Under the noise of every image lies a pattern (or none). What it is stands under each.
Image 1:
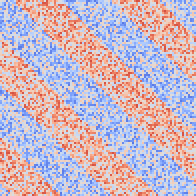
diagonal stripes
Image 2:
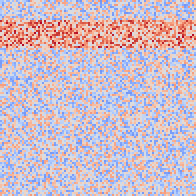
one horizontal stripe
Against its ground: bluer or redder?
redder
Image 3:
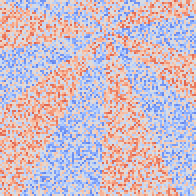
spokes from one point
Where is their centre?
top middle
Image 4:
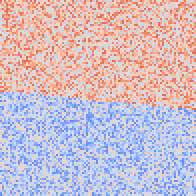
a sharp edge
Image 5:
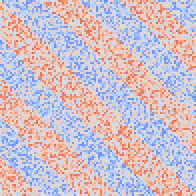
diagonal stripes
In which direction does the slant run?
top left to bottom right
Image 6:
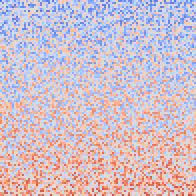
a smooth slope
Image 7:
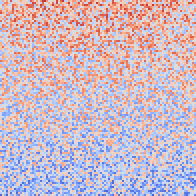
a smooth slope
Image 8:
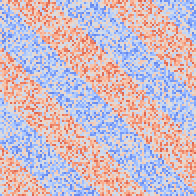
diagonal stripes
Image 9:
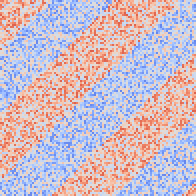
diagonal stripes
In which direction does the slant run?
bottom left to top right
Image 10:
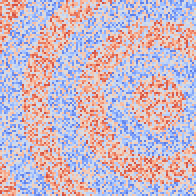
rings round one point
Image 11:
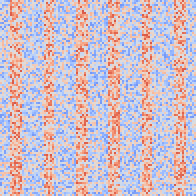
vertical stripes
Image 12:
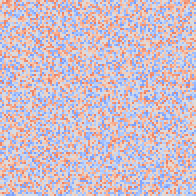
only noise
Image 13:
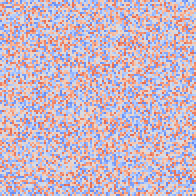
only noise
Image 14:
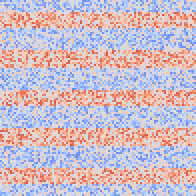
horizontal stripes
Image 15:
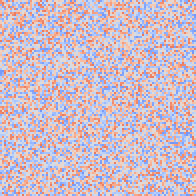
only noise
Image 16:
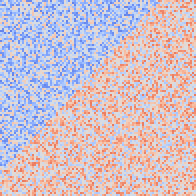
a sharp edge
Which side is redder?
bottom right
